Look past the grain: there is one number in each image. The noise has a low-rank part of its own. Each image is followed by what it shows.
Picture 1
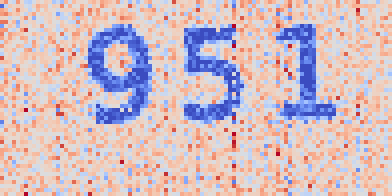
951
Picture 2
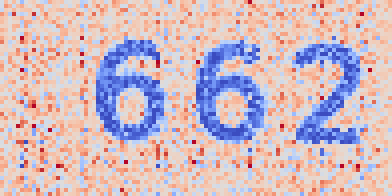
662
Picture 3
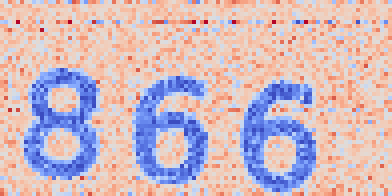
866
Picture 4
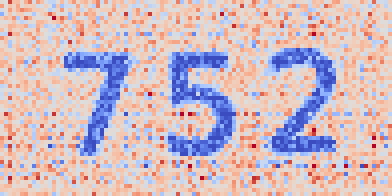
752
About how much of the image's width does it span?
two thirds
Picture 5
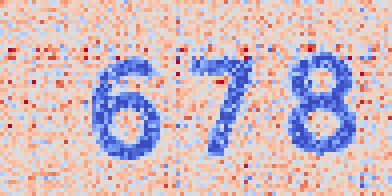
678
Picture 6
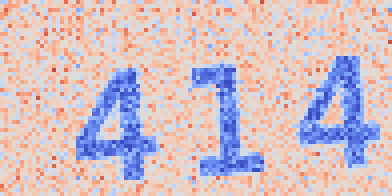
414
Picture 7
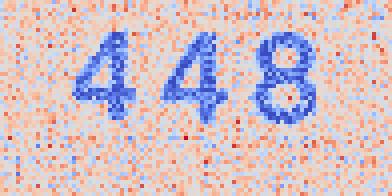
448
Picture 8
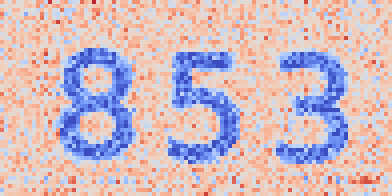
853
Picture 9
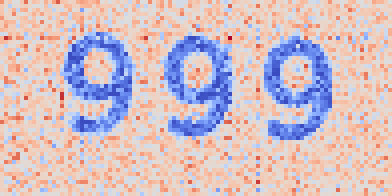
999
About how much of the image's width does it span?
two thirds
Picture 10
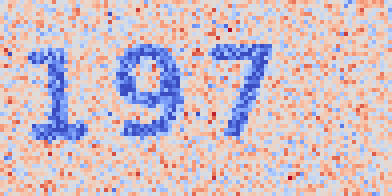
197
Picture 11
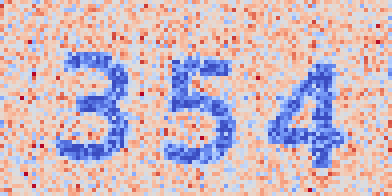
354
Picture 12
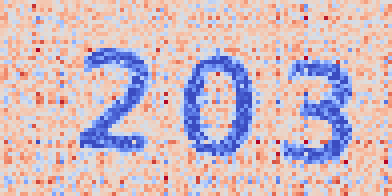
203
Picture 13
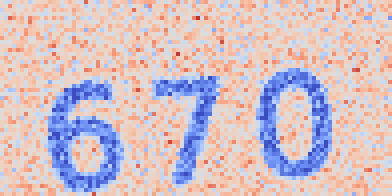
670
